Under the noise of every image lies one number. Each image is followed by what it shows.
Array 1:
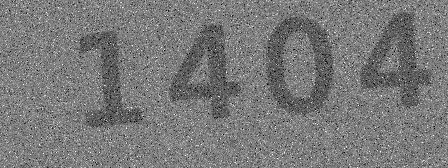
1404
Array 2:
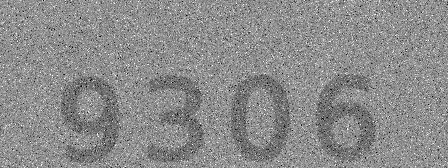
9306
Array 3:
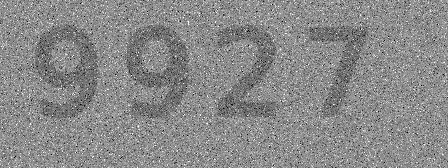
9927
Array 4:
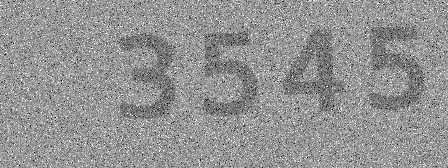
3545
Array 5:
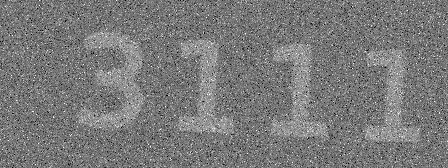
3111
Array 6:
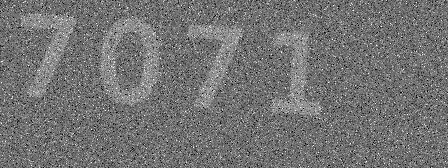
7071
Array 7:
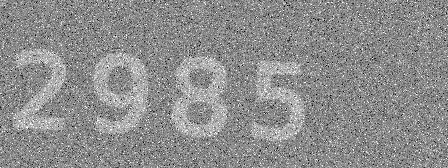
2985
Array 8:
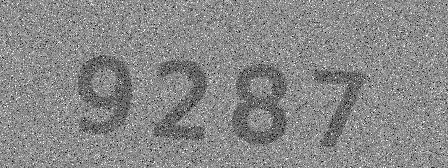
9287
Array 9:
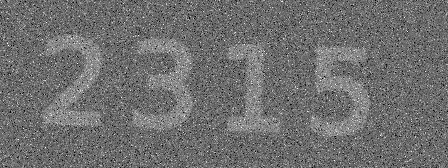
2315
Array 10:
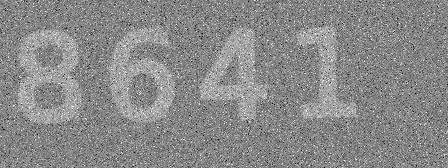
8641
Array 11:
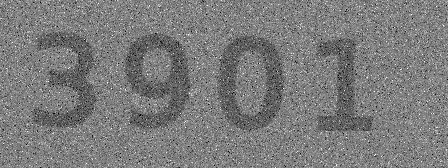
3901
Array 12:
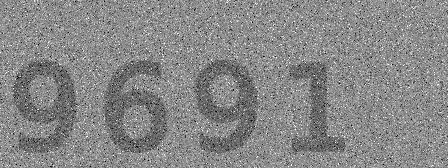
9691
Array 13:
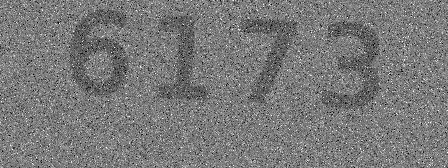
6173
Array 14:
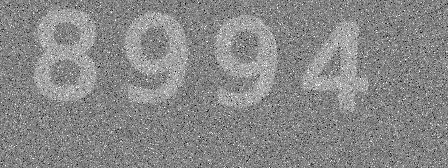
8994
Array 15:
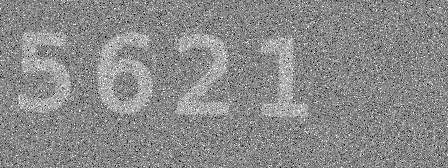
5621
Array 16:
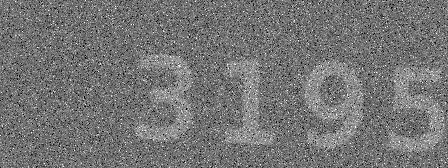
3195
